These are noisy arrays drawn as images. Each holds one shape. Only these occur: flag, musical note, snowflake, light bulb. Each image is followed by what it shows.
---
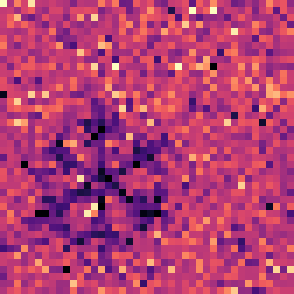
snowflake
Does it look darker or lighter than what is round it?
darker
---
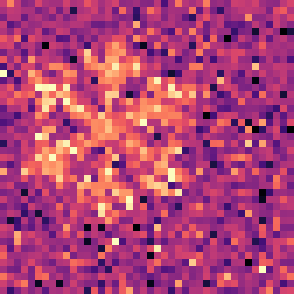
snowflake
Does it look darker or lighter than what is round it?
lighter
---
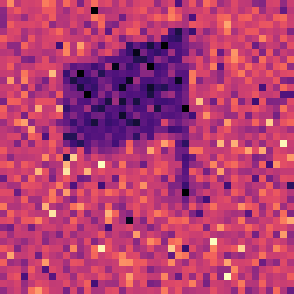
flag
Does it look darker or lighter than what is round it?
darker
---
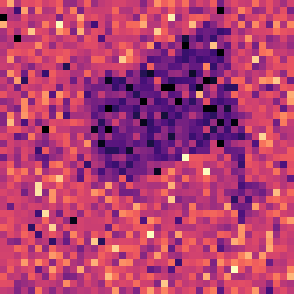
flag
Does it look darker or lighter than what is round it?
darker
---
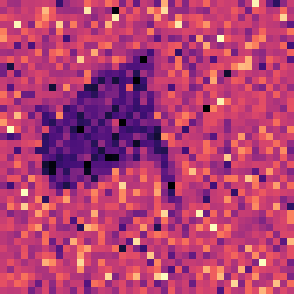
flag
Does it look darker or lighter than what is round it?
darker
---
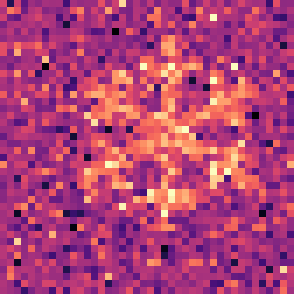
snowflake
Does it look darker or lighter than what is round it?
lighter
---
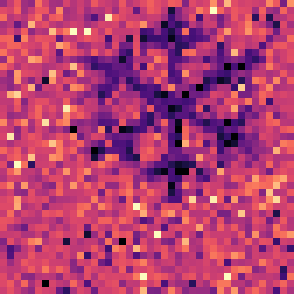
snowflake
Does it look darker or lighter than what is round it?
darker
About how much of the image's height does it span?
two thirds
